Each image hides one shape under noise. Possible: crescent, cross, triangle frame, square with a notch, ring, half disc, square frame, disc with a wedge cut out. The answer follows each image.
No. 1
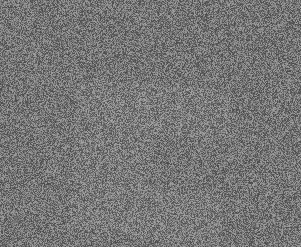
light square with a notch
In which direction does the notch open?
right
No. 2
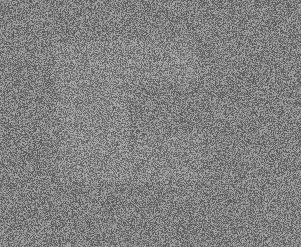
light square with a notch
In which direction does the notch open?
right
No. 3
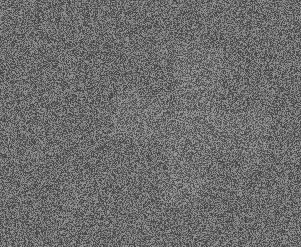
light cross
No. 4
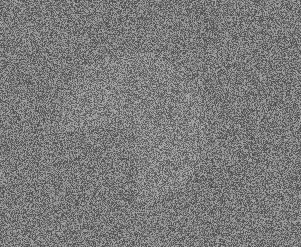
light disc with a wedge cut out
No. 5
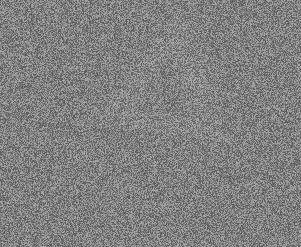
light triangle frame
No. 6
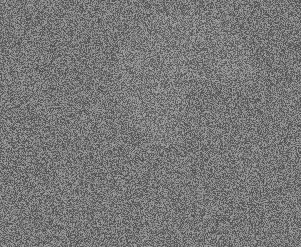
light disc with a wedge cut out
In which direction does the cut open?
down and right
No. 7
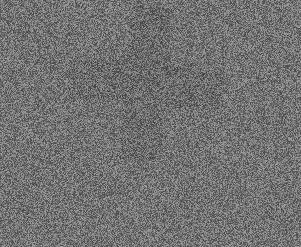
dark cross
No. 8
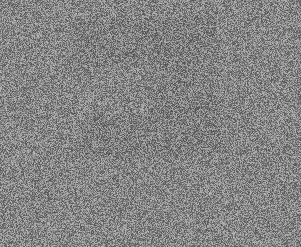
dark square with a notch
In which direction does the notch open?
left
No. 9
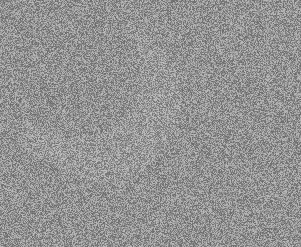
light crescent
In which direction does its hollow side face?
up and left
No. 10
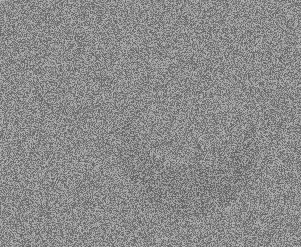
dark crescent
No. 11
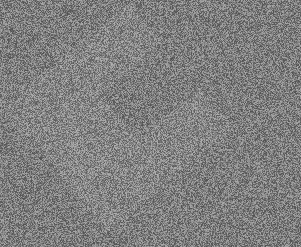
light square with a notch
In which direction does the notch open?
up and right
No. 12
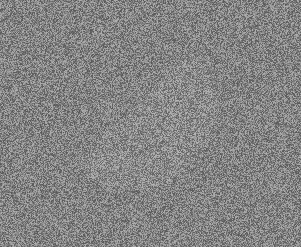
light half disc
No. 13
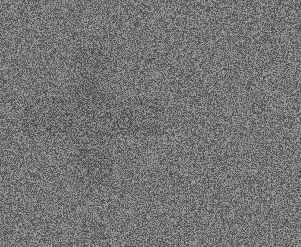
dark cross
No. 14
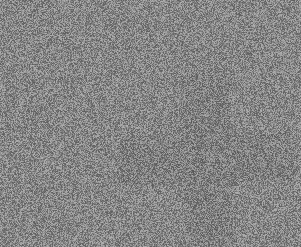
dark cross
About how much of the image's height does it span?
two thirds
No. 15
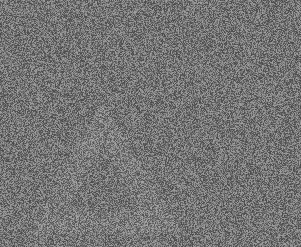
light triangle frame
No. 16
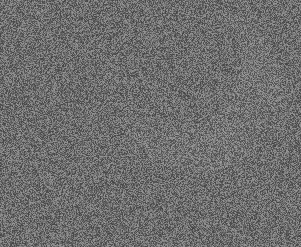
light crescent
